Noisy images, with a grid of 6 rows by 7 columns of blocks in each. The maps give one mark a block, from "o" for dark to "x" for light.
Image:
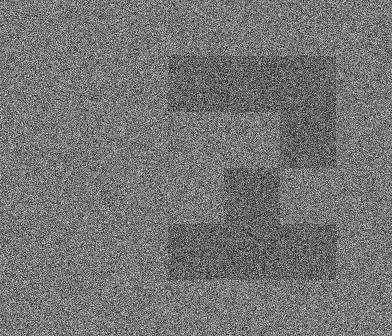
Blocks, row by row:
xxxxxxx
xxxooox
xxxxxox
xxxxoxx
xxxooox
xxxxxxx
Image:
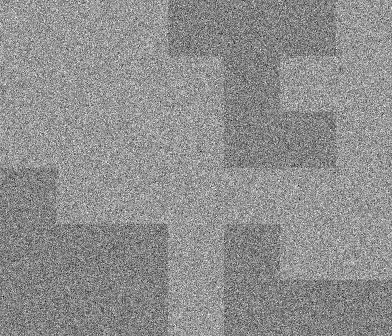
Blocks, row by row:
xxxooox
xxxxoxx
xxxxoox
oxxxxxx
oooxoxx
oooxooo
